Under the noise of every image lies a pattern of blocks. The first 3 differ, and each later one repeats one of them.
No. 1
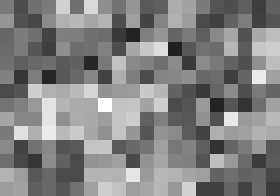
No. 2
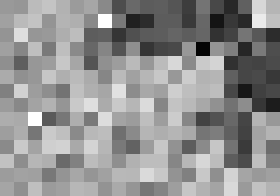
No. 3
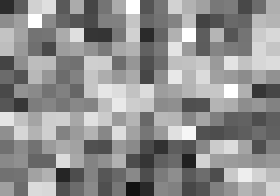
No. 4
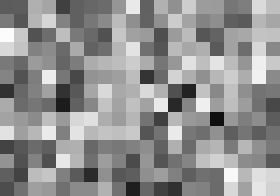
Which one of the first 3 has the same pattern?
3
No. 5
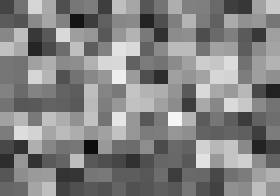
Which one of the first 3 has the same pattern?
3
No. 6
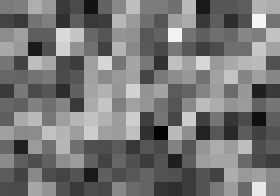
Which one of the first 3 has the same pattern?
3
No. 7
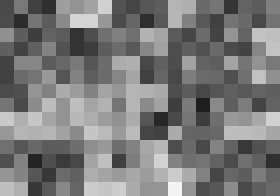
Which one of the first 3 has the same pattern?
1
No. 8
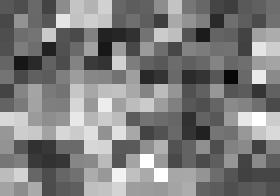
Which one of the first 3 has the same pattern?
1
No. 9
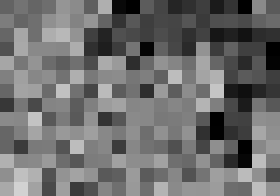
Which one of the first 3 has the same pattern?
2
